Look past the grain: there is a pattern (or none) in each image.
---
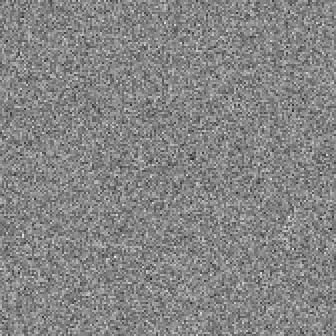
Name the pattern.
only noise
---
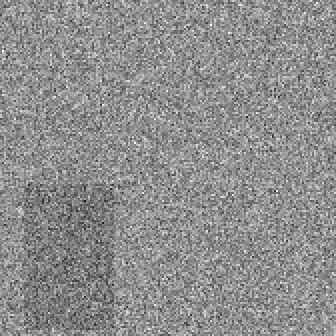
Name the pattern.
one block
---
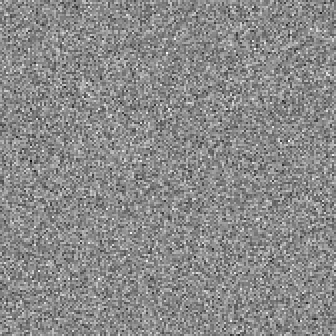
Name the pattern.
only noise
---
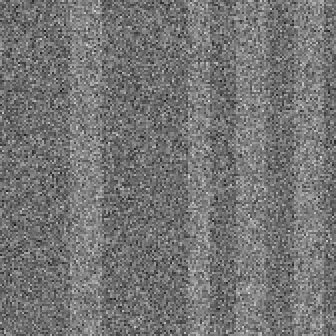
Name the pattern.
bands of columns
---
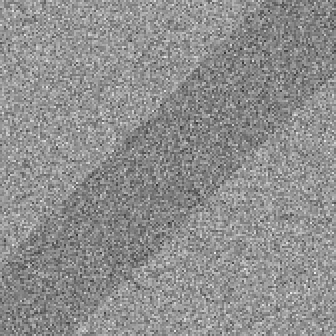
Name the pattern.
a diagonal band
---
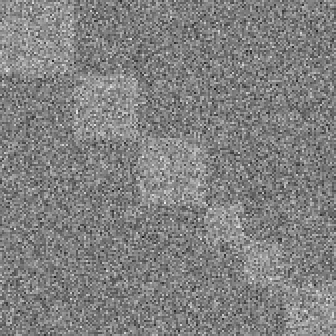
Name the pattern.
blocks along the diagonal
